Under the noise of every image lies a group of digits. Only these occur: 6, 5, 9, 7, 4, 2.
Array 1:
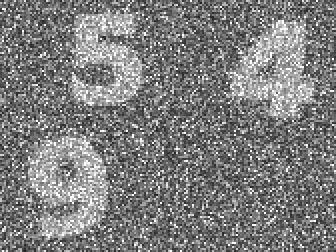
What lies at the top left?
5
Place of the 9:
bottom left
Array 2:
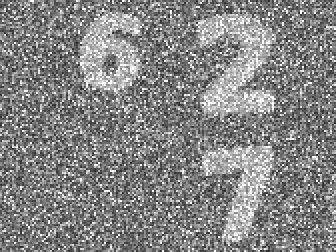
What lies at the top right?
2
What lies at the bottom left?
nothing
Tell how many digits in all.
3
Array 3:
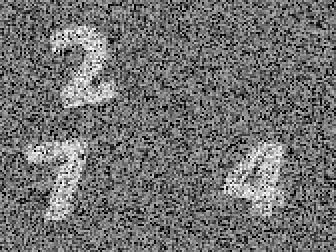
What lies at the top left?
2
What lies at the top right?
nothing
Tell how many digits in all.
3
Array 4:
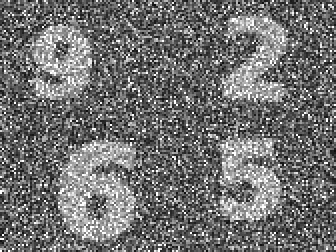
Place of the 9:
top left
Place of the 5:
bottom right
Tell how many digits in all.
4
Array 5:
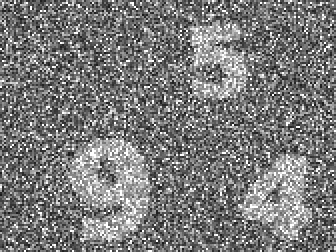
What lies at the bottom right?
4
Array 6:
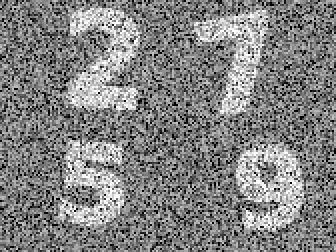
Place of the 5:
bottom left
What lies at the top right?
7
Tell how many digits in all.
4
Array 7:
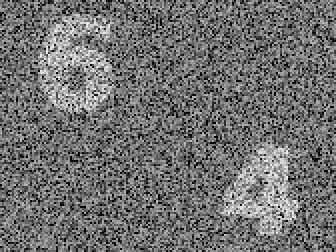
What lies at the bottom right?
4
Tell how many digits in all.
2
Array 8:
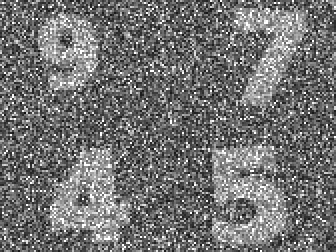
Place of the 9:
top left
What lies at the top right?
7
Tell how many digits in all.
4
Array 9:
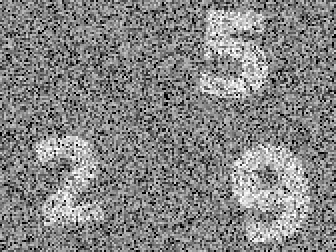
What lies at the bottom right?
9
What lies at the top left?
nothing
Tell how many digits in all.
3
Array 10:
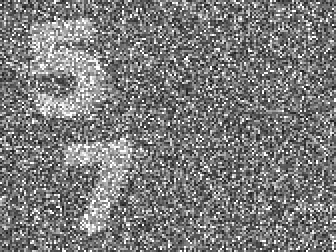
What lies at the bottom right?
nothing
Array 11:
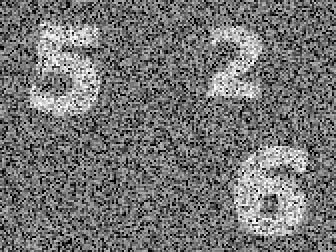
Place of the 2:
top right
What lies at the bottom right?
6
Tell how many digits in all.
3
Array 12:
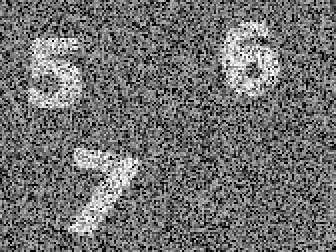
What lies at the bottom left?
7
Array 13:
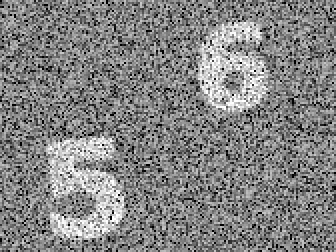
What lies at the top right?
6
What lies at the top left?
nothing
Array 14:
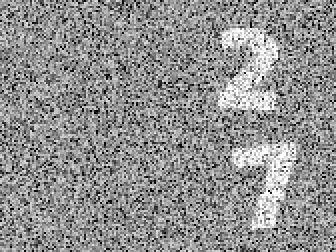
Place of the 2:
top right
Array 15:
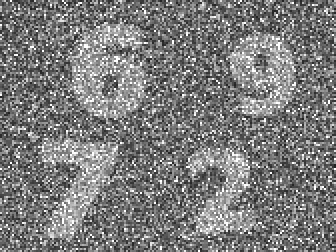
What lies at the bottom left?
7
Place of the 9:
top right
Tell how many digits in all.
4
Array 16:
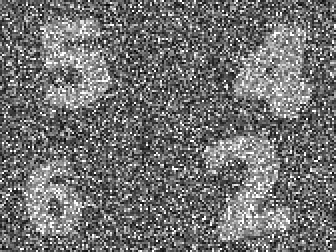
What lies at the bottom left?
6
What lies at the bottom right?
2
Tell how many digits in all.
4
